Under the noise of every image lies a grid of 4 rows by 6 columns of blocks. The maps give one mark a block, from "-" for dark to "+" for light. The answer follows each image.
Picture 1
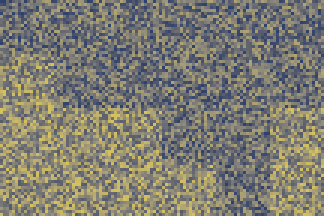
- - - - - -
+ - - - - -
+ + + - - +
+ + + + - +
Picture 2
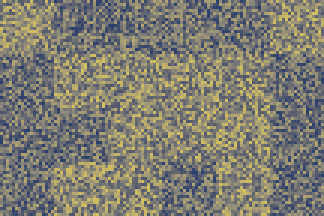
+ - - - - +
- + + + + -
- - + + + -
- + + - + -
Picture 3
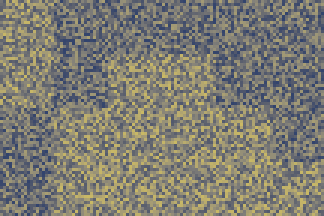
+ - - - - -
+ - + + - -
- + + + + -
- + + + + +
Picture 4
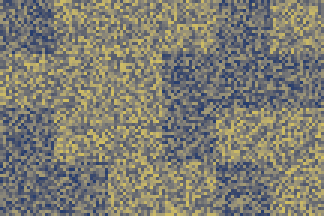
- + + + - +
+ + + - - -
- + + - + +
- - + + - +
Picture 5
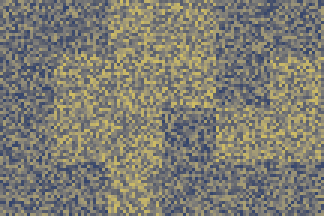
- - + + - -
- + + + - +
- + + - + +
- - + - - -
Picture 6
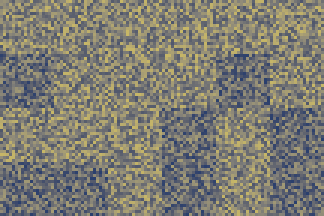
+ + + + + +
- + + + - +
+ + + - + -
- - + - + -
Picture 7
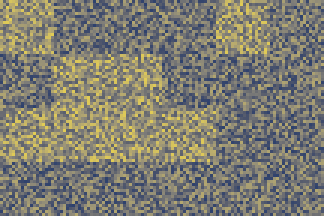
+ - - - + -
- + + - - -
+ + + + - -
- - - - - -
